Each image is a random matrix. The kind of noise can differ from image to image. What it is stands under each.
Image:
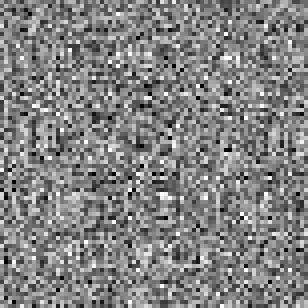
low rank plus noise
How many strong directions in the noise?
three or four
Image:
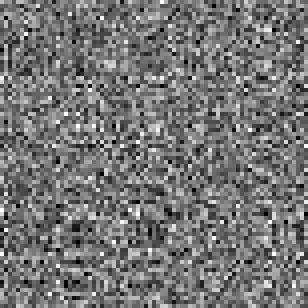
low rank plus noise
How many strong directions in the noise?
one
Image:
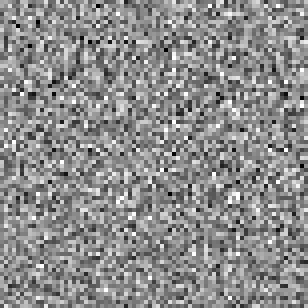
low rank plus noise
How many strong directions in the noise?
five to eight
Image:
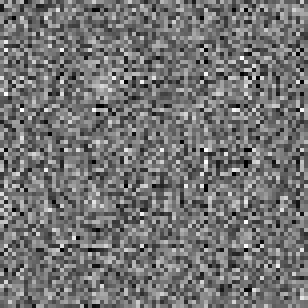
low rank plus noise
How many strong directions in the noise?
two
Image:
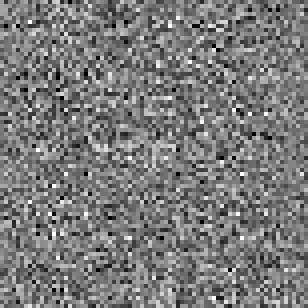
low rank plus noise
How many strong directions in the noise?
five to eight
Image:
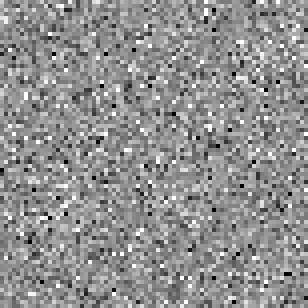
heavy tails
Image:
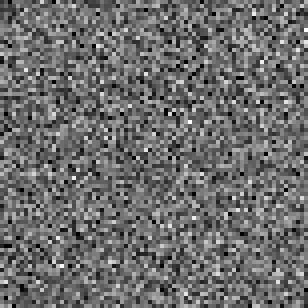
independent entries
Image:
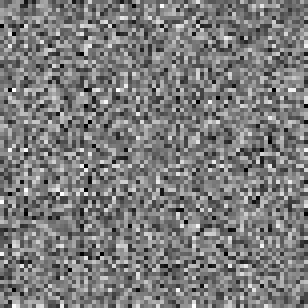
low rank plus noise
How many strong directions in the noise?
five to eight
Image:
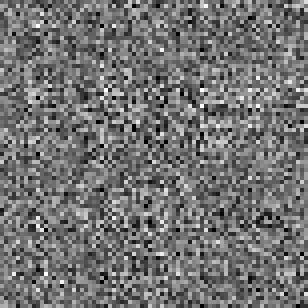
low rank plus noise
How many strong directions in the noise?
five to eight
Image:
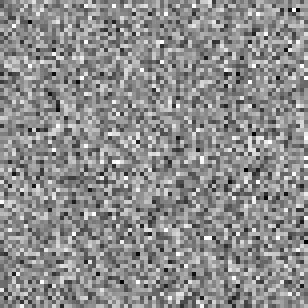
independent entries
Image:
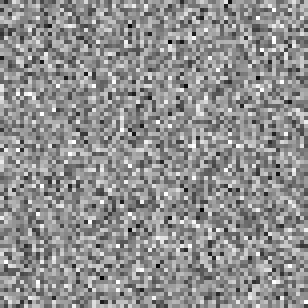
independent entries
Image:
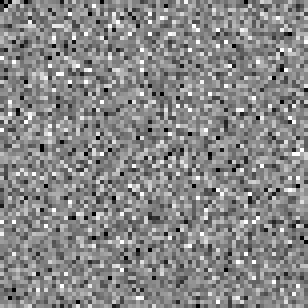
heavy tails
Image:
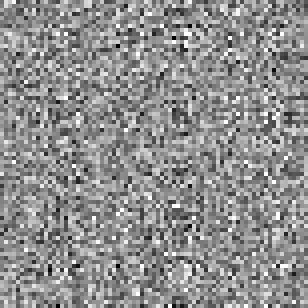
low rank plus noise
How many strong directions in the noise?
three or four
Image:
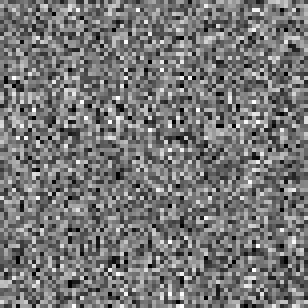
low rank plus noise
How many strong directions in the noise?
five to eight
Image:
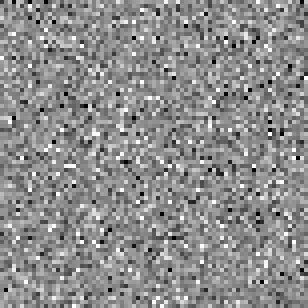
heavy tails
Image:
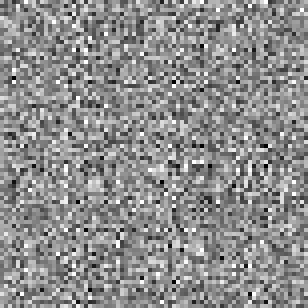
low rank plus noise
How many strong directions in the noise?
five to eight
